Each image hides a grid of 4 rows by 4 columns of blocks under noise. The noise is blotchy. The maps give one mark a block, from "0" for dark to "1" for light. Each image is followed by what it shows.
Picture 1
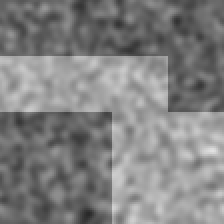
0000
1110
0011
0011
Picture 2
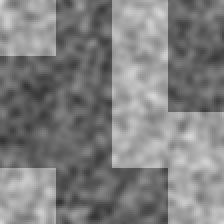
1010
0010
0011
1001
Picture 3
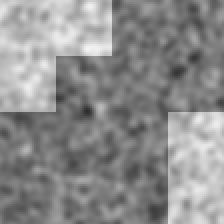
1100
1000
0001
0001
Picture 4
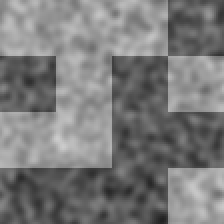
1110
0101
1100
0001
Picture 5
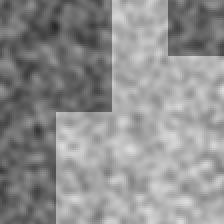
0010
0011
0111
0111
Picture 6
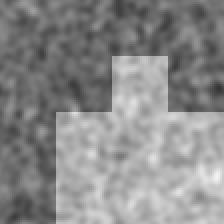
0000
0010
0111
0111
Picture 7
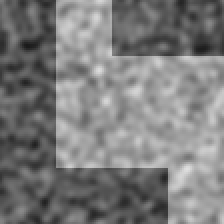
0100
0111
0111
0001
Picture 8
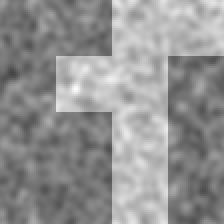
0011
0110
0010
0010
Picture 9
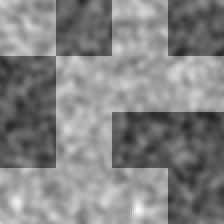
1010
0111
0100
1110
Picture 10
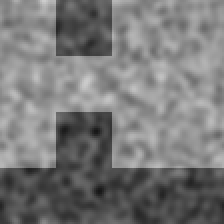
1011
1111
1011
0000
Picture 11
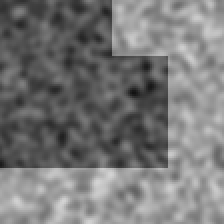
0011
0001
0001
1111
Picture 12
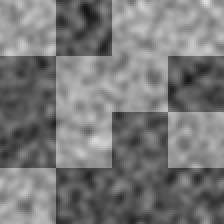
1011
0110
0101
1000
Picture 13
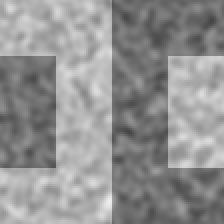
1100
0101
0101
1100
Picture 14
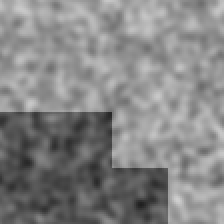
1111
1111
0011
0001
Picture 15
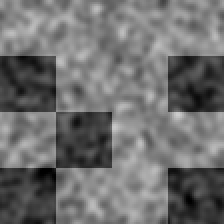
1111
0110
1011
0110
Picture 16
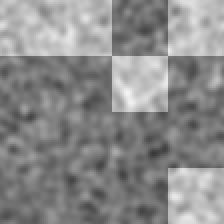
1101
0010
0000
0001
